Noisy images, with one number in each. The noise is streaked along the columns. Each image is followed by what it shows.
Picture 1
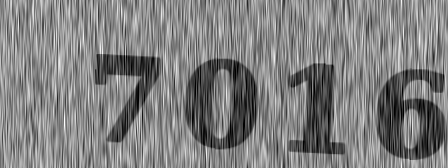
7016
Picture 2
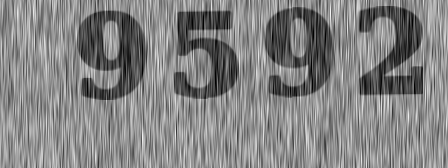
9592
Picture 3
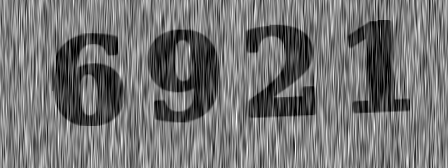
6921
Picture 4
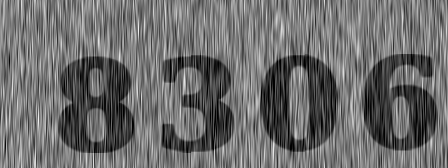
8306
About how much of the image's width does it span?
nearly all
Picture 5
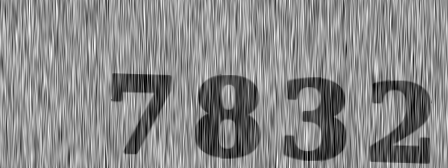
7832
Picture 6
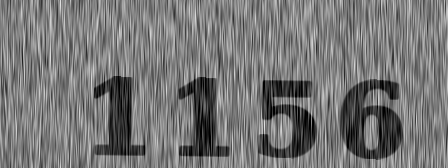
1156
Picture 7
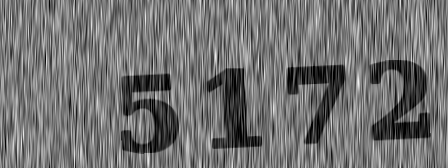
5172
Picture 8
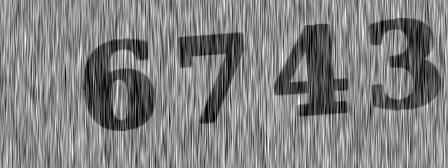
6743
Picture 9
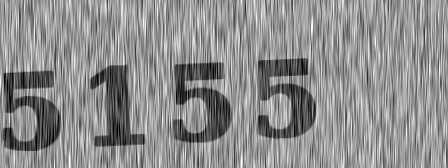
5155
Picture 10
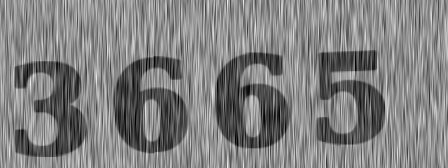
3665
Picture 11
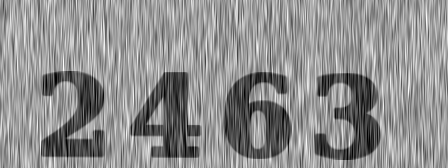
2463
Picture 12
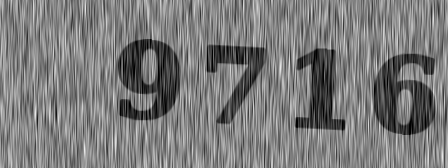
9716
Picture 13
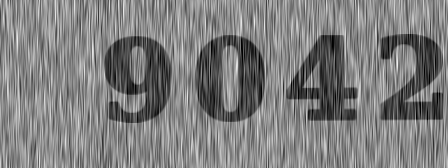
9042
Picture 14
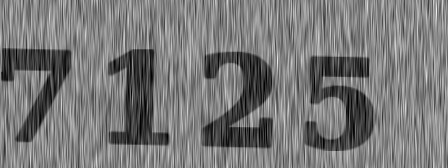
7125
